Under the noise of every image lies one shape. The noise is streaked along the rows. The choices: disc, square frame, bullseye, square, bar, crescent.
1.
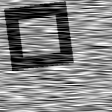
dark square frame
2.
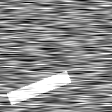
light bar
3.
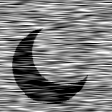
dark crescent
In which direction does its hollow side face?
up and right
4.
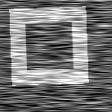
light square frame
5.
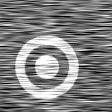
light bullseye
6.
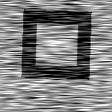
dark square frame
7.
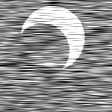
light crescent
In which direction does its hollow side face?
down and left
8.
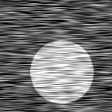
light disc
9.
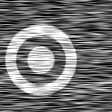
light bullseye
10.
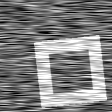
light square frame
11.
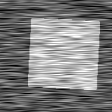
light square
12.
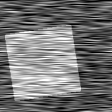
light square
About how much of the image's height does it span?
two thirds
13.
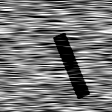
dark bar
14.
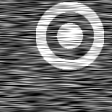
light bullseye
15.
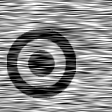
dark bullseye
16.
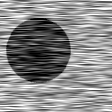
dark disc
